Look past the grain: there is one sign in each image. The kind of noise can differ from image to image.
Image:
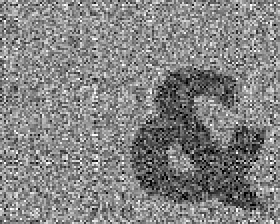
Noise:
low rank plus noise
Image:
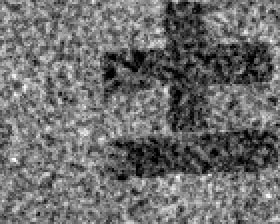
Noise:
blotchy
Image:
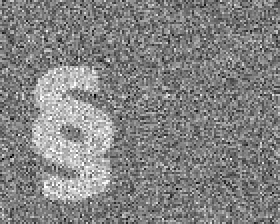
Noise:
low rank plus noise
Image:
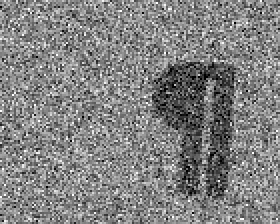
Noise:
independent entries
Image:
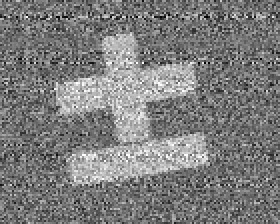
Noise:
rows of uneven size
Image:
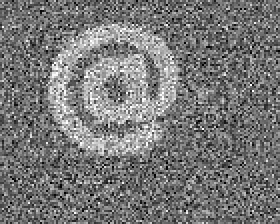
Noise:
low rank plus noise
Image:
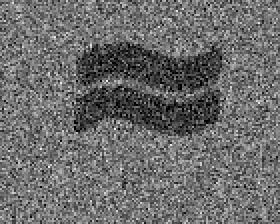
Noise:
independent entries
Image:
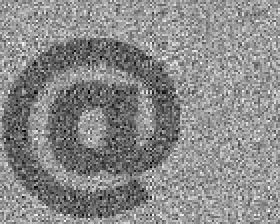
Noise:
low rank plus noise
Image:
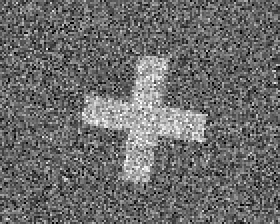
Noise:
independent entries
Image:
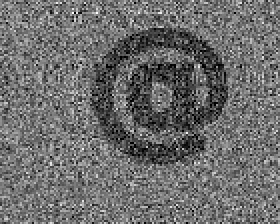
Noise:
low rank plus noise
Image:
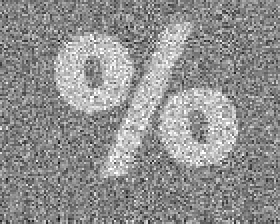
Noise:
low rank plus noise
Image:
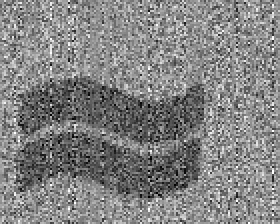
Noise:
columns of uneven size
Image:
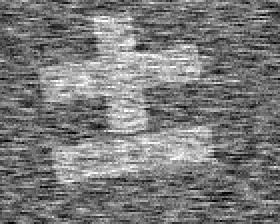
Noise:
streaked along the rows
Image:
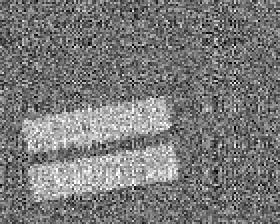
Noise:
low rank plus noise
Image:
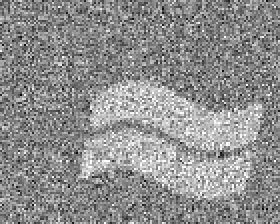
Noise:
low rank plus noise
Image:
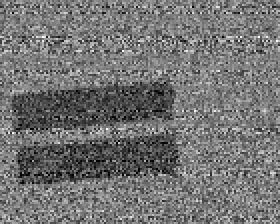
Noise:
rows of uneven size
